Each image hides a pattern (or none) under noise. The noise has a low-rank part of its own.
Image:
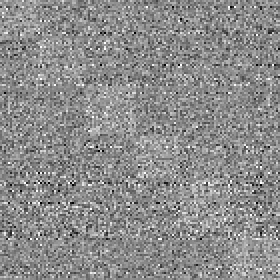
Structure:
blocks along the diagonal
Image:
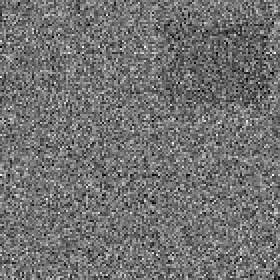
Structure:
one block
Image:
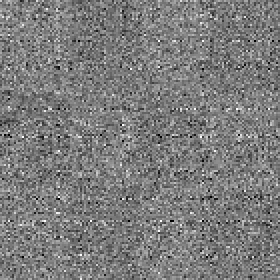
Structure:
a checkerboard
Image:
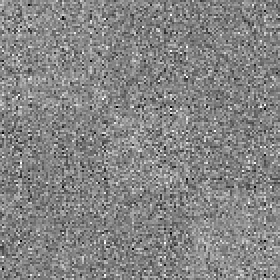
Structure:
blocks along the diagonal
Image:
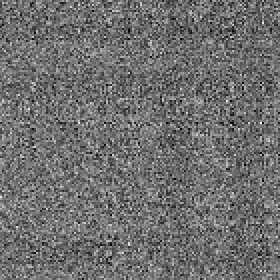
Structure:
bands of rows crossing bands of columns
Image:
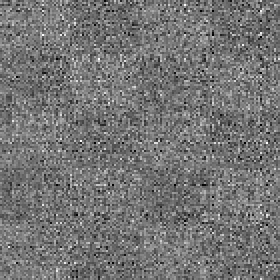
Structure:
a checkerboard
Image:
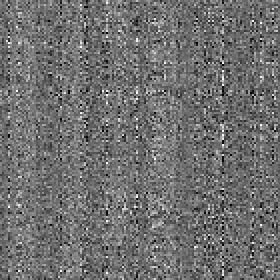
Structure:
bands of columns
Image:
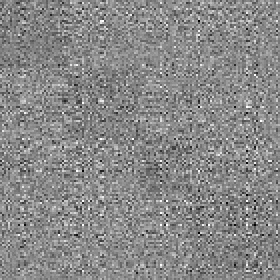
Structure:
blocks along the diagonal
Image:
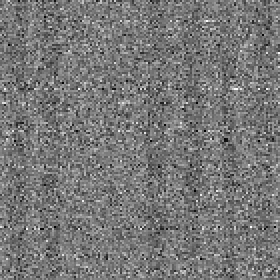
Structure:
bands of columns
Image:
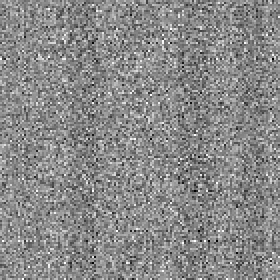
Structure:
bands of columns
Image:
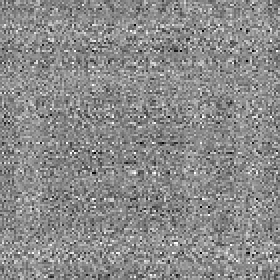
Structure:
bands of rows crossing bands of columns
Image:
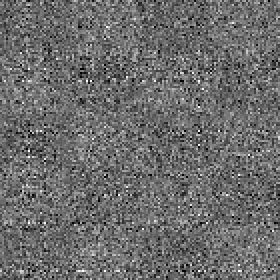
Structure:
a checkerboard
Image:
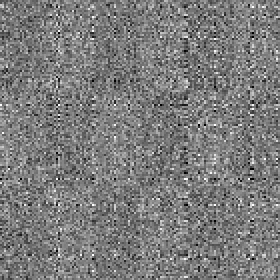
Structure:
a checkerboard
